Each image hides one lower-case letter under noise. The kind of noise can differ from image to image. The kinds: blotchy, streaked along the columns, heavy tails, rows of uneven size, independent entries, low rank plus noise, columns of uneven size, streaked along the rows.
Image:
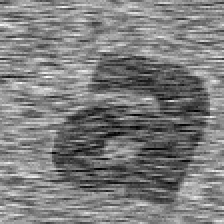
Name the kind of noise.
streaked along the rows
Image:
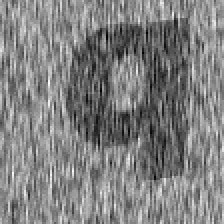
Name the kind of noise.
streaked along the columns
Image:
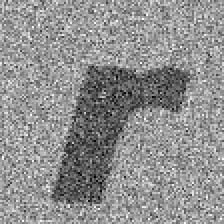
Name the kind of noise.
independent entries
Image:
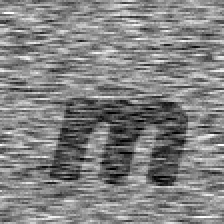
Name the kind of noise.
streaked along the rows
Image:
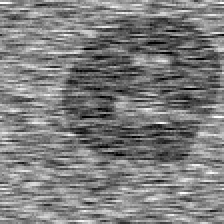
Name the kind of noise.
streaked along the rows
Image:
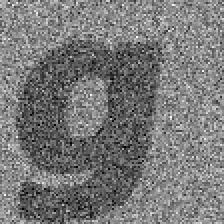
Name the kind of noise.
independent entries
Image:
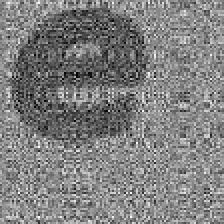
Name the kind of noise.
low rank plus noise
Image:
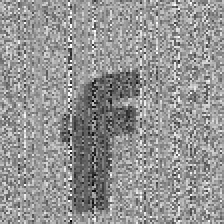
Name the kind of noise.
columns of uneven size
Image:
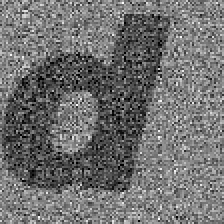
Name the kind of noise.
low rank plus noise
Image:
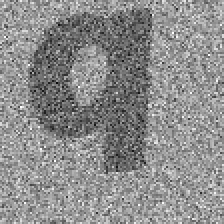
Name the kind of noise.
independent entries
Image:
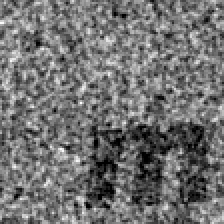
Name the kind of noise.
blotchy
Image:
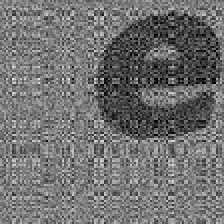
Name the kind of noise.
low rank plus noise
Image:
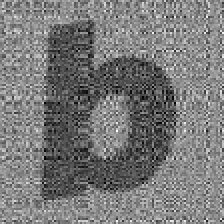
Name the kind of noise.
low rank plus noise
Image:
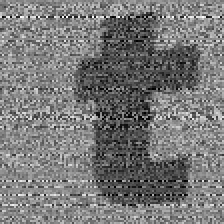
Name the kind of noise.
rows of uneven size
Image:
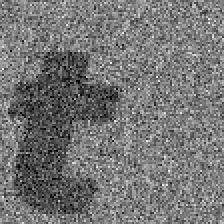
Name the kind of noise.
independent entries
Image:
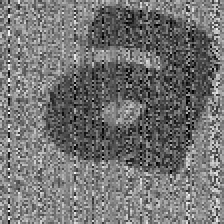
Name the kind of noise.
columns of uneven size
